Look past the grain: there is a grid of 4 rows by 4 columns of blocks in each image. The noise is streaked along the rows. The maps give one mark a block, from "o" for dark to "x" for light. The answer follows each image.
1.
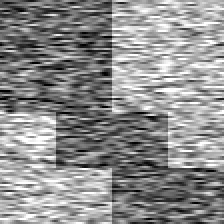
o o x x
o o x x
x o o x
x x o o
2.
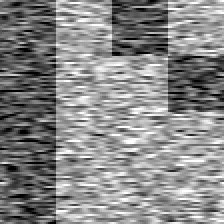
o x o x
o x x o
o x x x
o x x x
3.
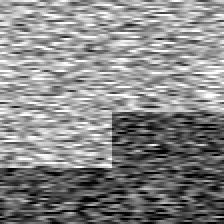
x x x x
x x x x
x x o o
o o o o
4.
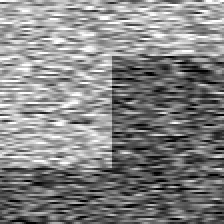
x x x x
x x o o
x x o o
o o o o
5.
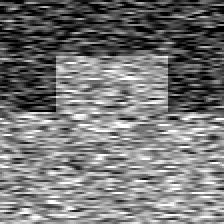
o o o o
o x x o
x x x x
x x x x
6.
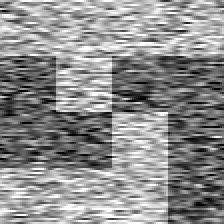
x x x x
o x o o
o o x o
x x x o
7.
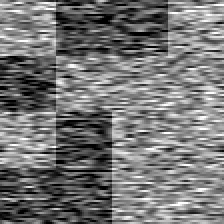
x o o x
o x x x
x o x x
o o x x
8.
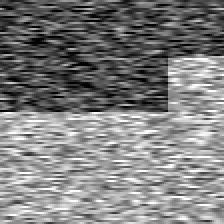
o o o o
o o o x
x x x x
x x x x
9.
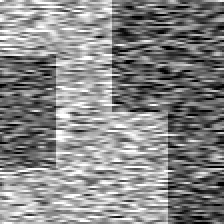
x x o o
o x o o
o x x o
x x x o
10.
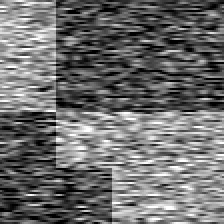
x o o o
x o o o
o x x x
o o x x
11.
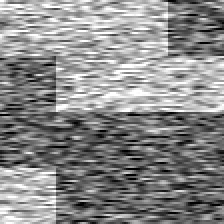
x x x o
o x x x
o o o o
x o o o
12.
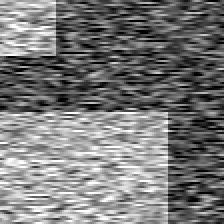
x o o o
o o o o
x x x o
x x x o
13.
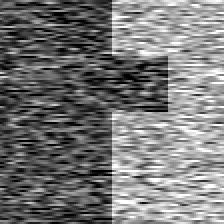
o o x x
o o o x
o o x x
o o x x
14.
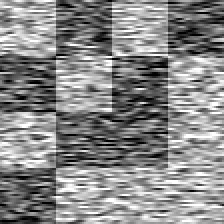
x o x o
o x o x
x o o x
o x x x
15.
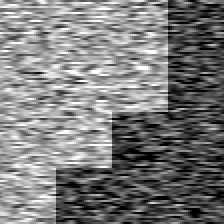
x x x o
x x x o
x x o o
x o o o
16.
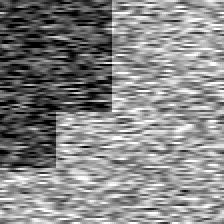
o o x x
o o x x
o x x x
x x x x
